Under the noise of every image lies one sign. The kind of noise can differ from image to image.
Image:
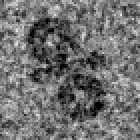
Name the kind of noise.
blotchy
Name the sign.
percent sign
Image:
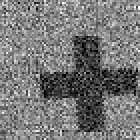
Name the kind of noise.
low rank plus noise
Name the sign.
plus sign
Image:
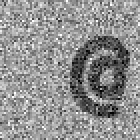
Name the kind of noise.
low rank plus noise
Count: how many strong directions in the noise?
five to eight
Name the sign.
at sign
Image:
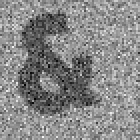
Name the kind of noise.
independent entries
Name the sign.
ampersand
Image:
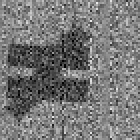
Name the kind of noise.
columns of uneven size
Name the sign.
not-equal sign
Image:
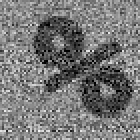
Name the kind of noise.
rows of uneven size
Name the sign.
percent sign
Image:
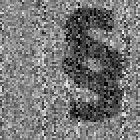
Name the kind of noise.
columns of uneven size
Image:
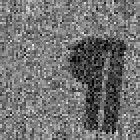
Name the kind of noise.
low rank plus noise
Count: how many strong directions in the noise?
five to eight
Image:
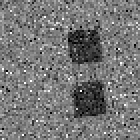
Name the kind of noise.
heavy tails
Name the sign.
colon
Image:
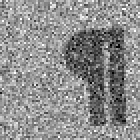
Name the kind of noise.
independent entries
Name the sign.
pilcrow
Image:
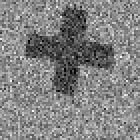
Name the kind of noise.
independent entries
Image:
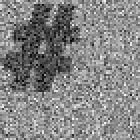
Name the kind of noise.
low rank plus noise
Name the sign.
hash sign
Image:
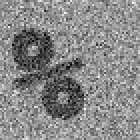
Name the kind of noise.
independent entries
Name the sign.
percent sign
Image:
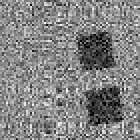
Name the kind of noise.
low rank plus noise
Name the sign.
colon
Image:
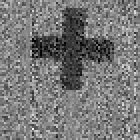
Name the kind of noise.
columns of uneven size
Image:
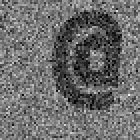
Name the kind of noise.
independent entries
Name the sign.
at sign
